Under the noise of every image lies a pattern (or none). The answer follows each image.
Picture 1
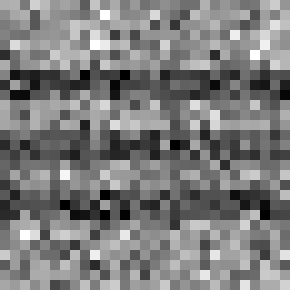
bands of rows
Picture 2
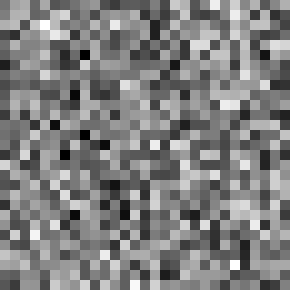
only noise
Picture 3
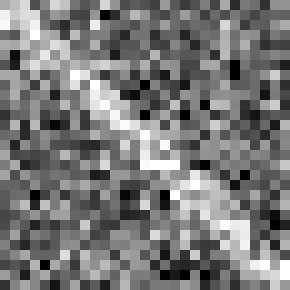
a diagonal band
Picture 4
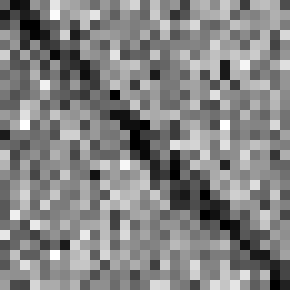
a diagonal band
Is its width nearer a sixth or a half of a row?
a sixth
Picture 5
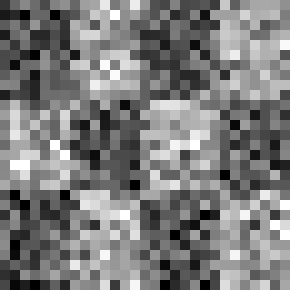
a checkerboard
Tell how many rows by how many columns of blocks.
3 by 4
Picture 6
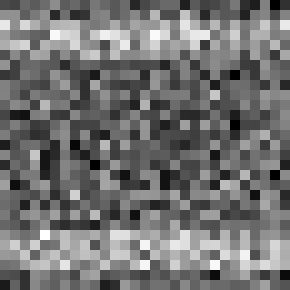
bands of rows
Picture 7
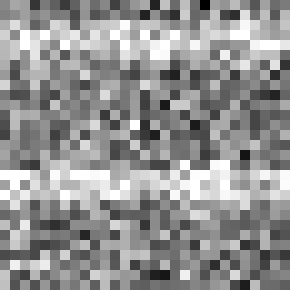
bands of rows
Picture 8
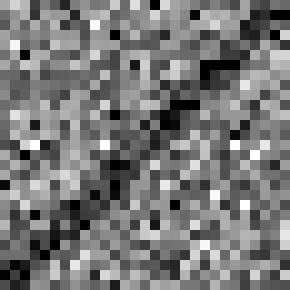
a diagonal band
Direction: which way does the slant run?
bottom left to top right
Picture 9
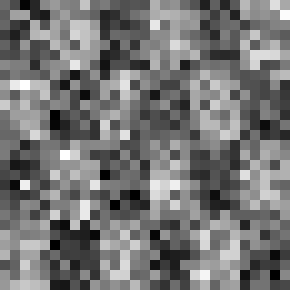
a checkerboard
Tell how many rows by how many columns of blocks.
4 by 6
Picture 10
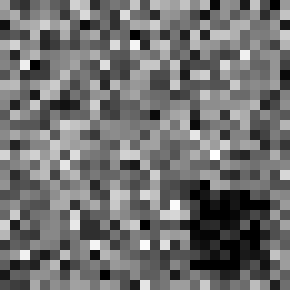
one block
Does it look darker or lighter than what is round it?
darker
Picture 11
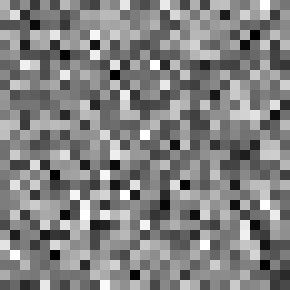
only noise
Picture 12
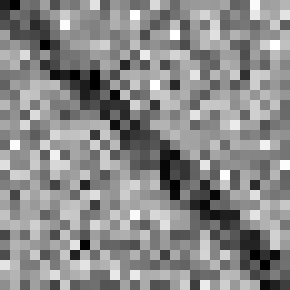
a diagonal band
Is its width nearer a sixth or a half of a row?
a sixth
